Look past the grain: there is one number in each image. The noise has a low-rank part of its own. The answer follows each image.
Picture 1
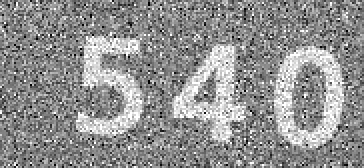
540
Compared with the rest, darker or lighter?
lighter
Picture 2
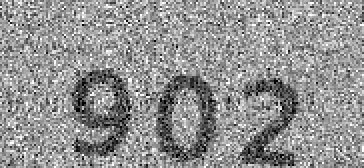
902
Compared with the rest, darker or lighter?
darker
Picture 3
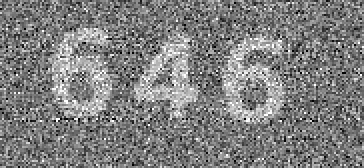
646
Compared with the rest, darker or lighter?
lighter
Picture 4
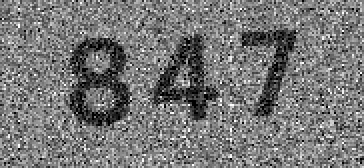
847
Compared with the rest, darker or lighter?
darker
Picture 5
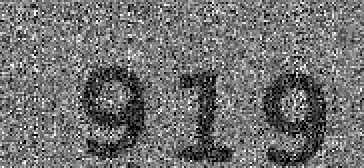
919
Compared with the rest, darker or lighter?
darker
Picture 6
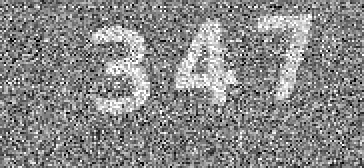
347
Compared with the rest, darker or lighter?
lighter
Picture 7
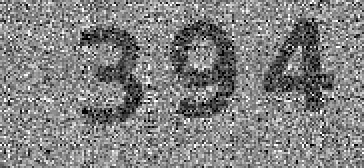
394
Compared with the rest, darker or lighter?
darker
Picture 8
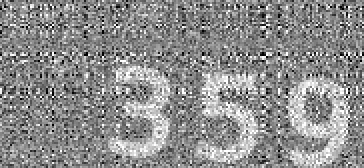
359
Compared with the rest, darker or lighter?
lighter
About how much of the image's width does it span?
two thirds
